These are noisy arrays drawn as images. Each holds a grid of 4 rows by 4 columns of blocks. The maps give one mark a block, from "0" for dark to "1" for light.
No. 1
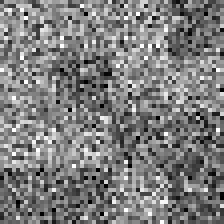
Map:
1 1 1 0
1 0 1 1
1 1 0 0
0 0 1 0
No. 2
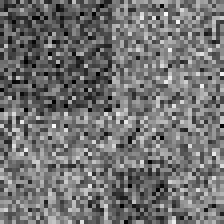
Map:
0 0 1 1
0 0 1 1
1 1 1 1
1 1 0 1
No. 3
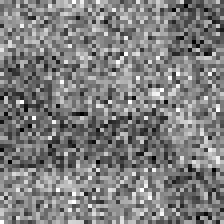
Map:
1 1 1 0
0 1 1 1
0 0 0 1
1 1 1 0
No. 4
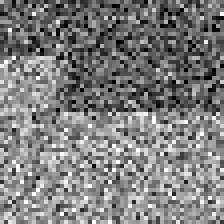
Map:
0 0 0 0
1 0 0 0
1 1 1 1
1 1 1 1
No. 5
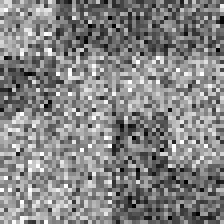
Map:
1 0 0 0
0 1 1 1
1 1 0 1
1 1 0 0
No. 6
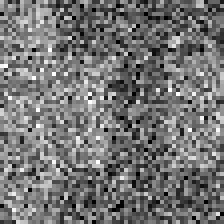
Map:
1 0 0 0
1 1 0 1
1 1 0 1
1 0 0 0
